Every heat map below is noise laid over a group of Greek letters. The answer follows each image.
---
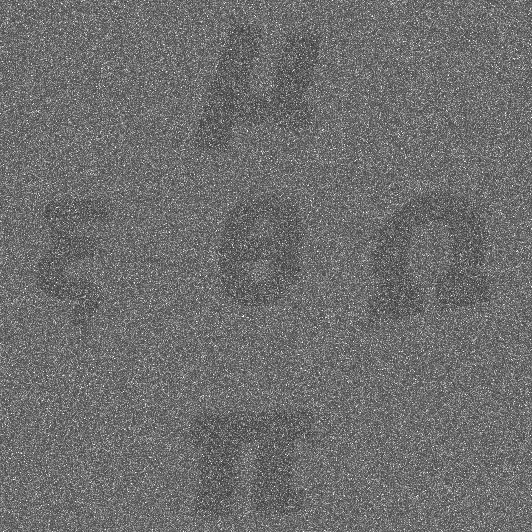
top middle: mu; middle left: xi; centre: theta; middle right: omega; bottom middle: pi
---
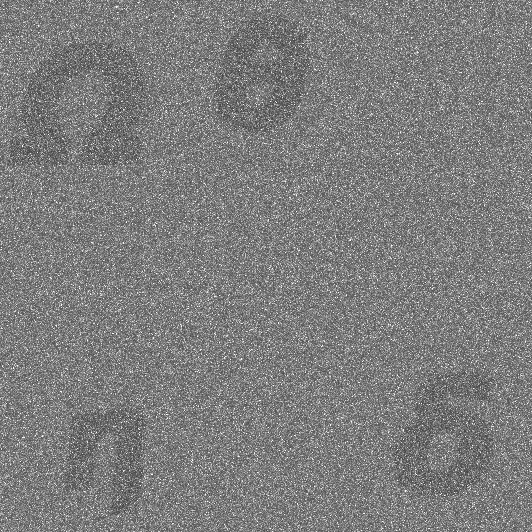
top left: omega; top middle: theta; bottom left: eta; bottom right: delta
